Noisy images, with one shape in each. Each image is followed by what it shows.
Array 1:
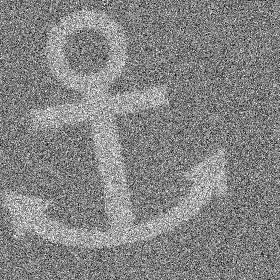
anchor
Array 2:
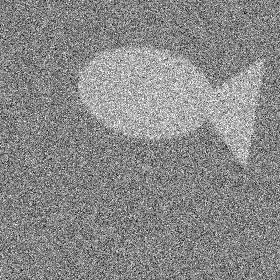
fish
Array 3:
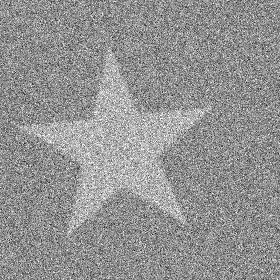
star
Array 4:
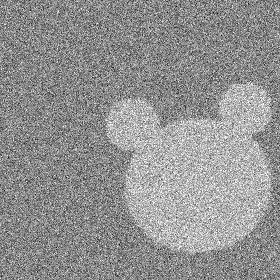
bear's head
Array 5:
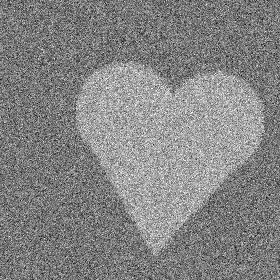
heart
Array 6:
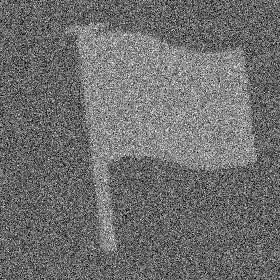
flag
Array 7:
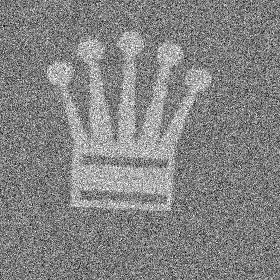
chess queen
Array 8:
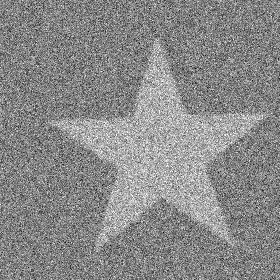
star
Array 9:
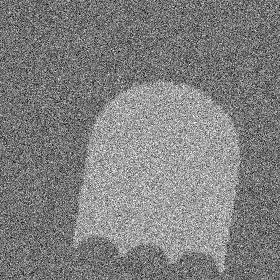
ghost
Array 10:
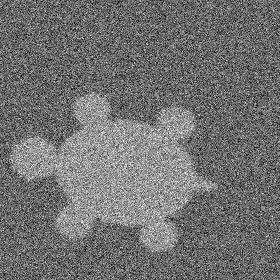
turtle
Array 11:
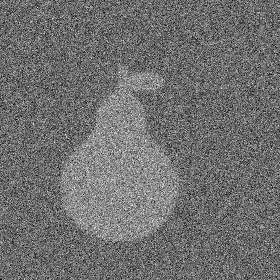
pear
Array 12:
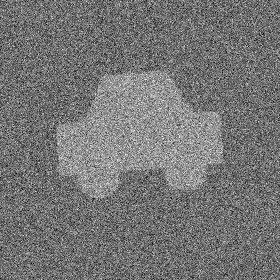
car
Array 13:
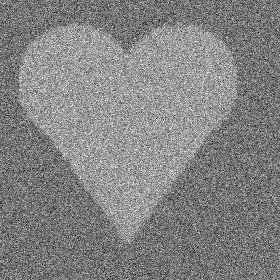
heart
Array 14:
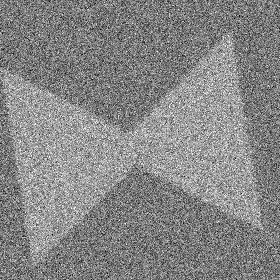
bow tie
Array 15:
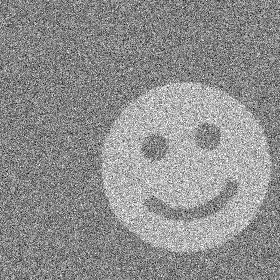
smiling face
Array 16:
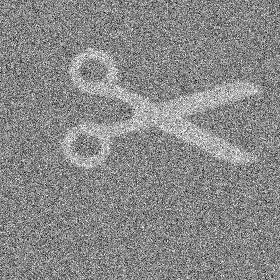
pair of scissors
